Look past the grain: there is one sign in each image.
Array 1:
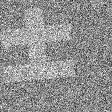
plus-minus sign
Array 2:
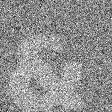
ampersand
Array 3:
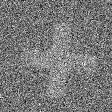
plus sign
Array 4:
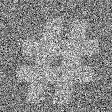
hash sign
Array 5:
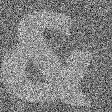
ampersand
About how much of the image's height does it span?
nearly all
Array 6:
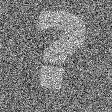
question mark
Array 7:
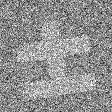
plus-minus sign
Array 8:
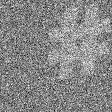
hash sign
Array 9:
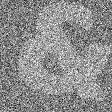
ampersand
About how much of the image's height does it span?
nearly all
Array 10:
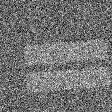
equals sign
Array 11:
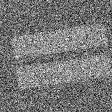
equals sign
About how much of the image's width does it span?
nearly all
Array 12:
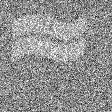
approximately sign
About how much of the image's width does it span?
two thirds
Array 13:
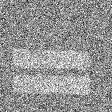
equals sign
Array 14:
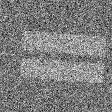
equals sign
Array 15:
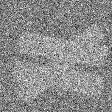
not-equal sign
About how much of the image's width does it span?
nearly all
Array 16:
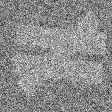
not-equal sign
